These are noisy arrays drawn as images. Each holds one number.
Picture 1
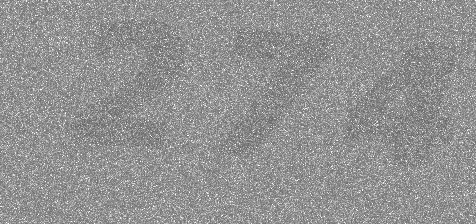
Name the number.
274
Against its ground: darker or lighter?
darker
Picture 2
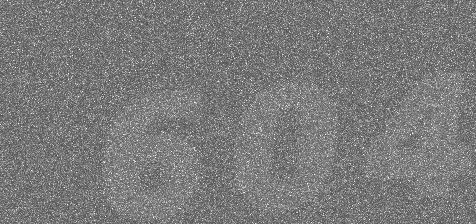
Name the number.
604
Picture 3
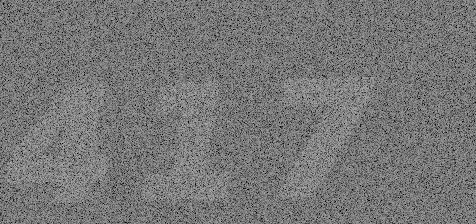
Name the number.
417
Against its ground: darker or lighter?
lighter
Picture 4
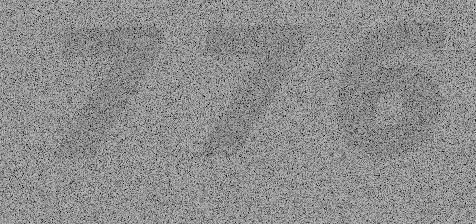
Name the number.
776
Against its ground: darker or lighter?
darker
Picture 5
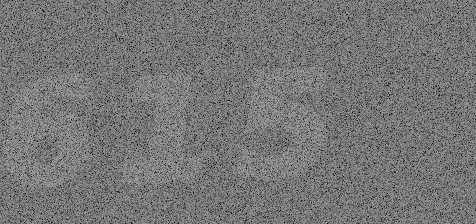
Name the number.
615
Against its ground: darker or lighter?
lighter
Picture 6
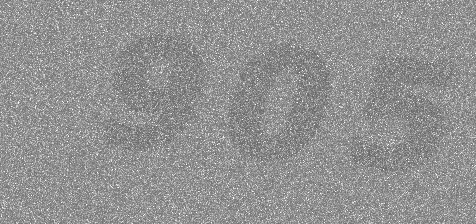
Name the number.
905
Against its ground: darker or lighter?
darker
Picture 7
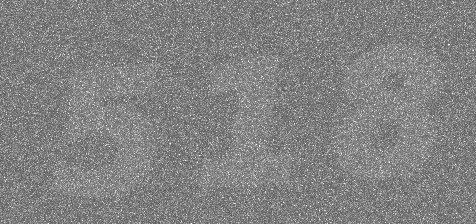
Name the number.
518
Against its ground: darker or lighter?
lighter
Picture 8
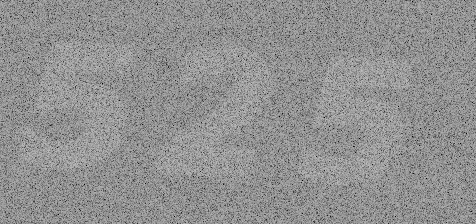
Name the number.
525
